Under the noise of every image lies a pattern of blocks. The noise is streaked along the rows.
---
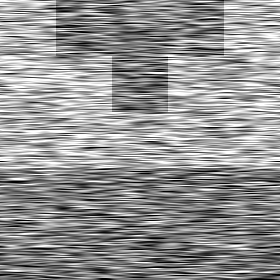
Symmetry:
left and right mirror each other
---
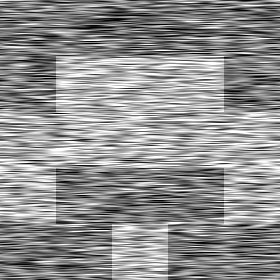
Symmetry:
left and right mirror each other
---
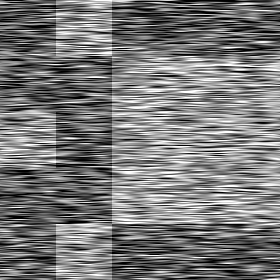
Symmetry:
top and bottom mirror each other
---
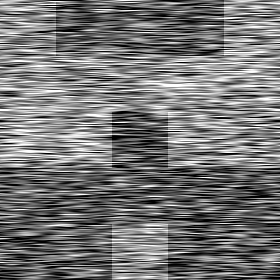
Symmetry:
left and right mirror each other
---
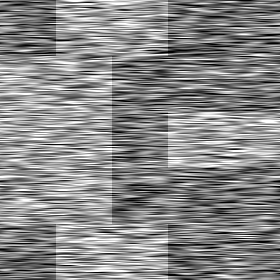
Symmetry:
top and bottom mirror each other
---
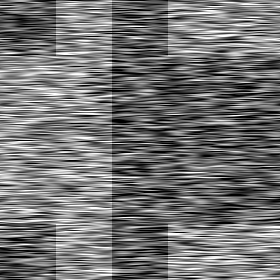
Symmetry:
top and bottom mirror each other
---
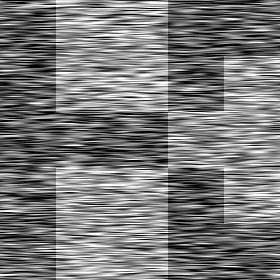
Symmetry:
top and bottom mirror each other
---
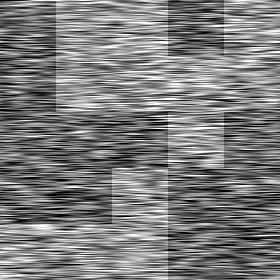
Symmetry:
no symmetry
